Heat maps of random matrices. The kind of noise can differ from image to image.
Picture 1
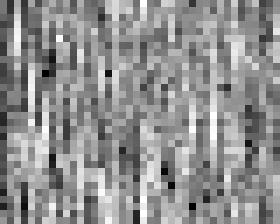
streaked along the columns
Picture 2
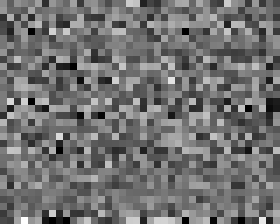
rows of uneven size
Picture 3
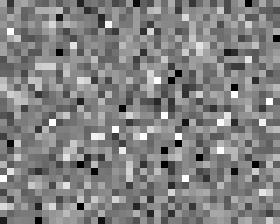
heavy tails
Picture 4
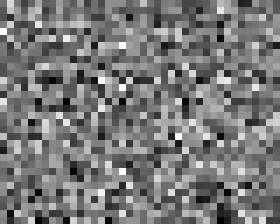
low rank plus noise
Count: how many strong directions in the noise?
five to eight
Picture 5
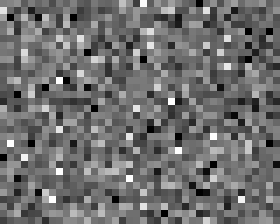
heavy tails
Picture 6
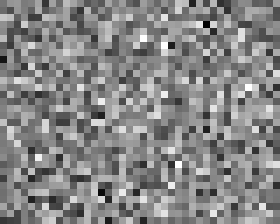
independent entries
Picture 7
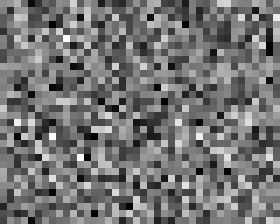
independent entries
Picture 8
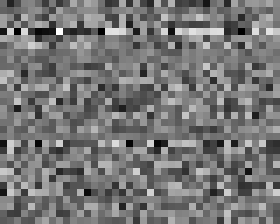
rows of uneven size
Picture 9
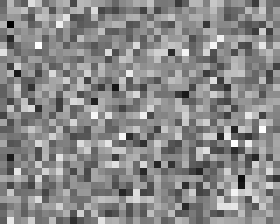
independent entries
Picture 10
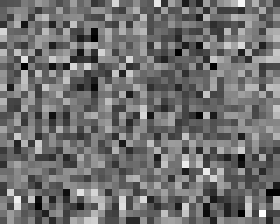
low rank plus noise
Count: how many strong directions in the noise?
three or four
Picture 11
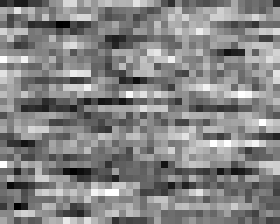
streaked along the rows
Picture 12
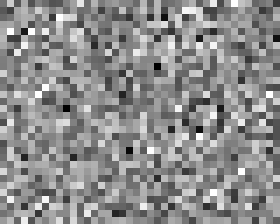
independent entries
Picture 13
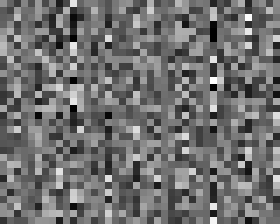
columns of uneven size
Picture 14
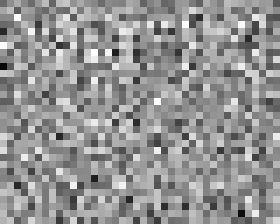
low rank plus noise
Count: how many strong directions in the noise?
three or four
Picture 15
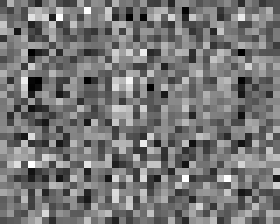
low rank plus noise
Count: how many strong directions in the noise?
one
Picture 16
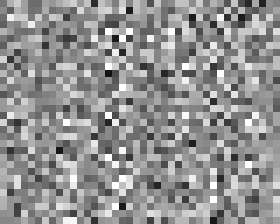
low rank plus noise
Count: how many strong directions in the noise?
five to eight
